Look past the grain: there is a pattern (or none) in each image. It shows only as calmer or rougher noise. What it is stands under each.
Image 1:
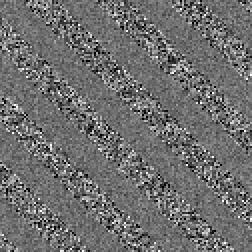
diagonal stripes
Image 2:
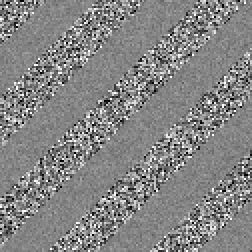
diagonal stripes
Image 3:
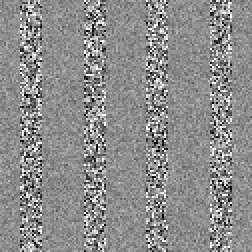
vertical stripes
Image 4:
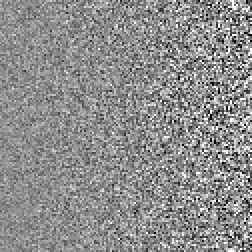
a smooth slope
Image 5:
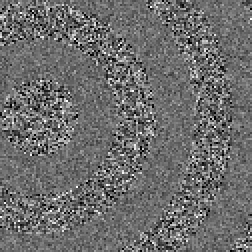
rings round one point
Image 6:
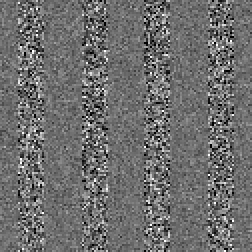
vertical stripes
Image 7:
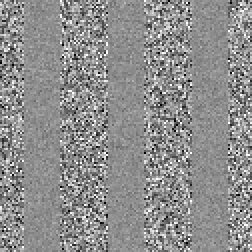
vertical stripes
